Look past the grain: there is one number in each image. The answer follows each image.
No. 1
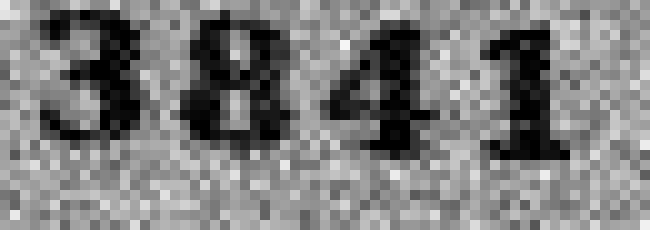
3841
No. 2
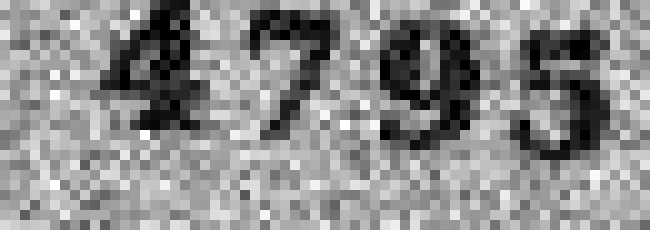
4795
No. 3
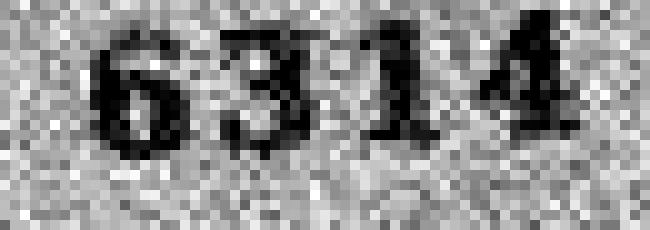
6314
